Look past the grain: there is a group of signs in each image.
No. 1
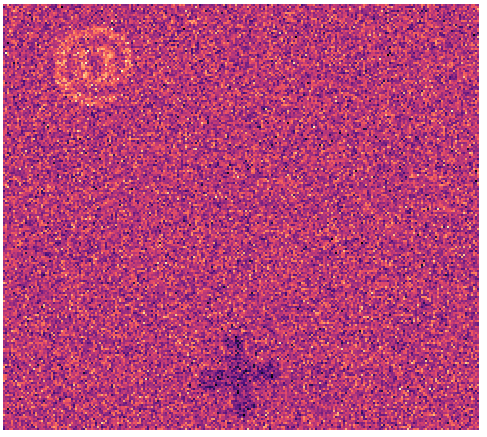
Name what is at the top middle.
nothing
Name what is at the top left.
at sign
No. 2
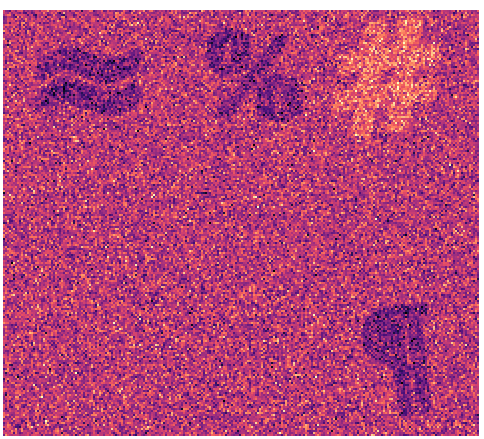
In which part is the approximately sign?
top left
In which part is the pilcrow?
bottom right
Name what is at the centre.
nothing
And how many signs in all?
4
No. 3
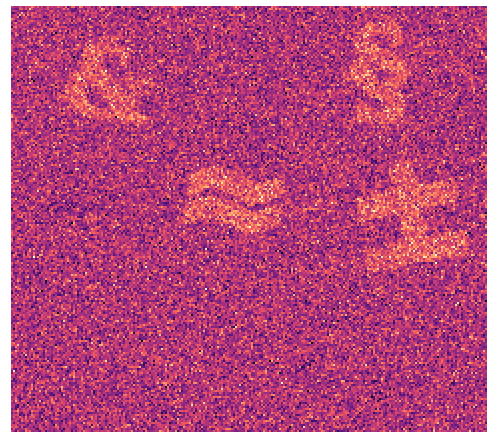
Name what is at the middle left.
nothing
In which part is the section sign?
top right
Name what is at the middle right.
plus-minus sign
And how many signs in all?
4
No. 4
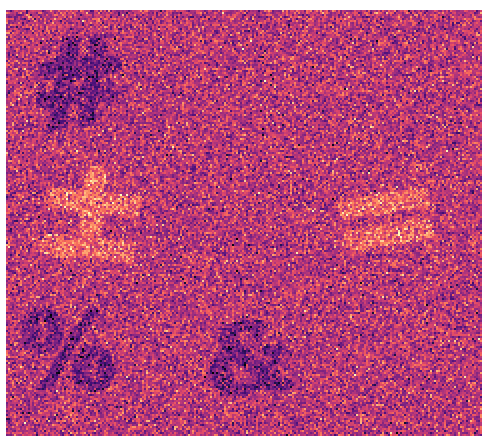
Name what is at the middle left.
plus-minus sign
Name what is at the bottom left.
percent sign
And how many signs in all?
5
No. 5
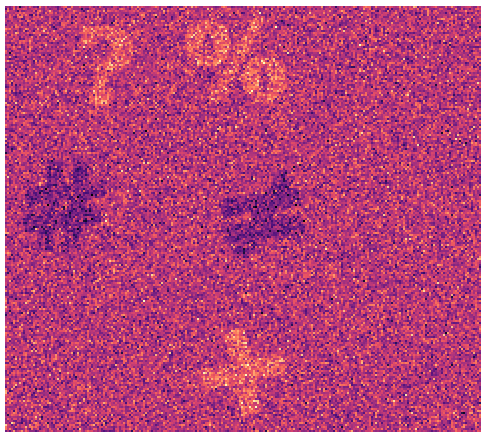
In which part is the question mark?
top left
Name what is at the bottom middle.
plus sign
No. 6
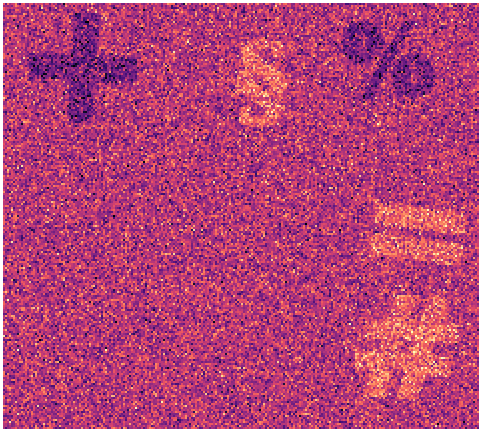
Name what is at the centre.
nothing
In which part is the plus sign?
top left
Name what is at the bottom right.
hash sign
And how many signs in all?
5
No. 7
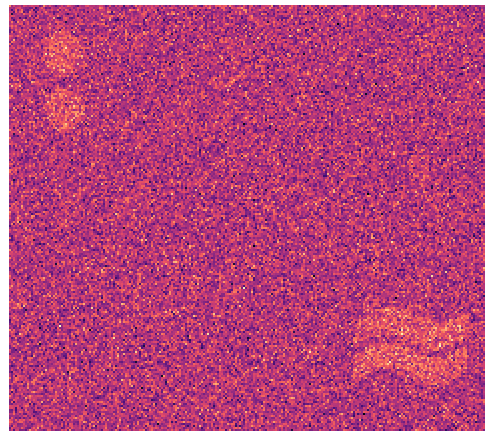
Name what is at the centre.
nothing
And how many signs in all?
2
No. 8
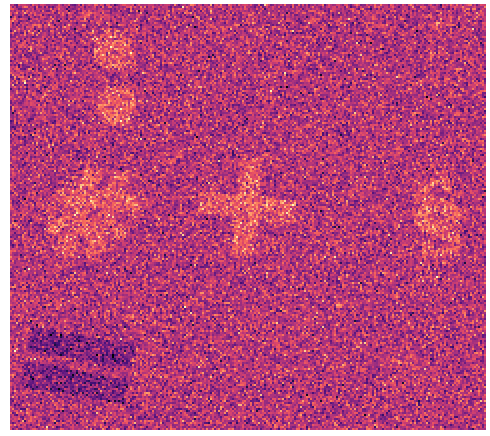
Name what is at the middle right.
section sign
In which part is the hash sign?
middle left
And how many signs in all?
5
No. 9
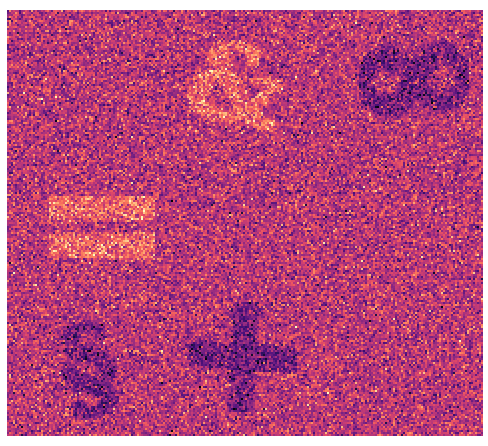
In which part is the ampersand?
top middle
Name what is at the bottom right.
nothing
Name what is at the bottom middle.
plus sign
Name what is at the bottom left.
section sign
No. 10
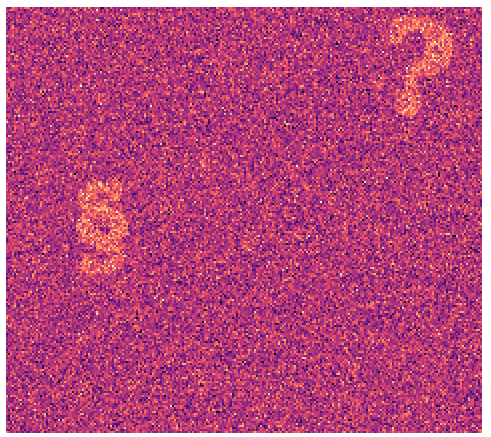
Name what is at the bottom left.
nothing
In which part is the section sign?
middle left
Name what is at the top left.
nothing
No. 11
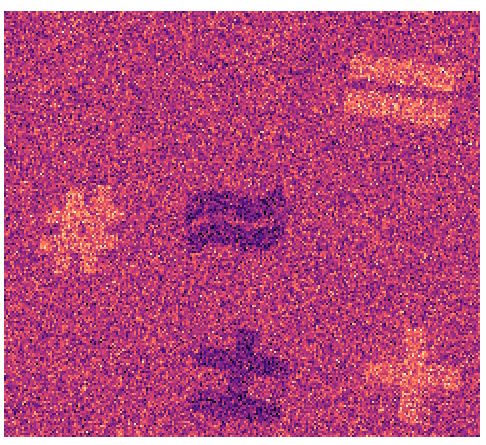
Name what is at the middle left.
hash sign
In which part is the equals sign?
top right
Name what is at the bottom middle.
plus-minus sign
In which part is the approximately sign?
centre
